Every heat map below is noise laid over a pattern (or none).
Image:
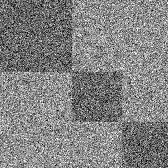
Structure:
blocks along the diagonal
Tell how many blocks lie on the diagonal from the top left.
3
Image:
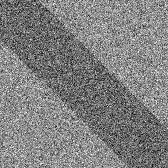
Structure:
a diagonal band
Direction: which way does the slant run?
top left to bottom right
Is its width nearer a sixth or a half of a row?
a half
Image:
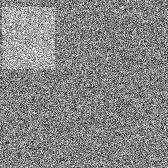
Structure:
one block
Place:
top left
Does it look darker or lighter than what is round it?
lighter
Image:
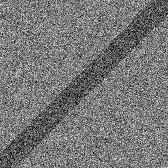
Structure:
a diagonal band
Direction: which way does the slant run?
bottom left to top right
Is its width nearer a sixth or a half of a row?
a sixth
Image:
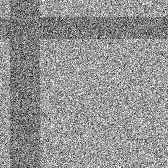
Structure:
bands of rows crossing bands of columns
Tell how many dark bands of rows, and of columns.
1 and 1
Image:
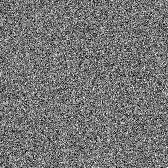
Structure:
only noise
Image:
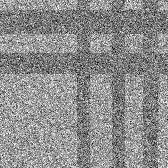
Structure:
bands of rows crossing bands of columns
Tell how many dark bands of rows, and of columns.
2 and 3
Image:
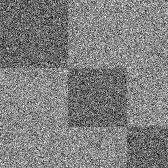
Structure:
blocks along the diagonal
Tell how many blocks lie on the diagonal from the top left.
3
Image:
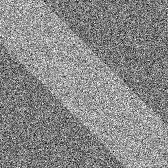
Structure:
a diagonal band
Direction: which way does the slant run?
top left to bottom right
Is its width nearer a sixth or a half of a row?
a half
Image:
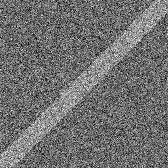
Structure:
a diagonal band
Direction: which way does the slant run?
bottom left to top right
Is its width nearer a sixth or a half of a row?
a sixth
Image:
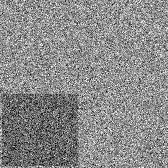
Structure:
one block
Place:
bottom left
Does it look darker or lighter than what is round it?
darker
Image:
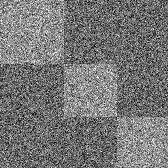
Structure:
blocks along the diagonal
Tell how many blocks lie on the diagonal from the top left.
3
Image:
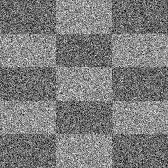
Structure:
a checkerboard
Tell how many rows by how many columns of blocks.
5 by 3
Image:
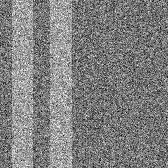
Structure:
bands of columns
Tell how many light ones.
2
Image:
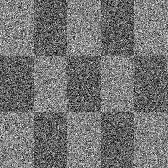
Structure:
a checkerboard
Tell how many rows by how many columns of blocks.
3 by 5
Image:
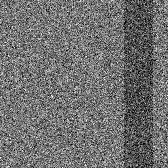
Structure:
one band of columns
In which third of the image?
right
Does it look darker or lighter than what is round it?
darker
